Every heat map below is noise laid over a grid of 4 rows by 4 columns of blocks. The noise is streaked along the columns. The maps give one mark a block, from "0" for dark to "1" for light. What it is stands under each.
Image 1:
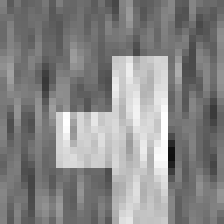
0000
0010
0110
0010
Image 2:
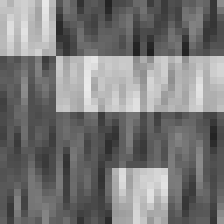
1000
0111
0000
0010
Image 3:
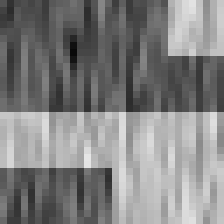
0001
0000
1111
0011
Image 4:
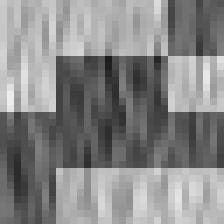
1110
1001
0000
0111
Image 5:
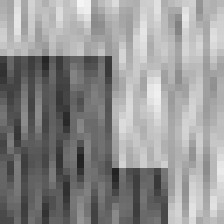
1111
0011
0011
0001
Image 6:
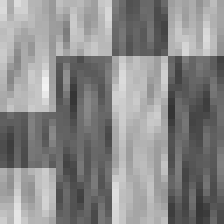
1101
1010
0010
1010
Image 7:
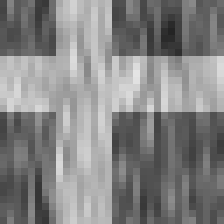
0100
1111
0100
0100
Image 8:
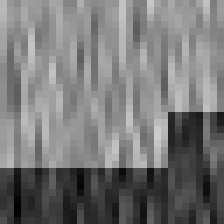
1111
1111
1110
0000
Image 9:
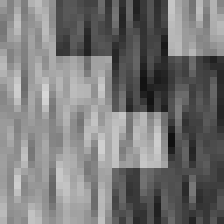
1001
1100
1110
1100
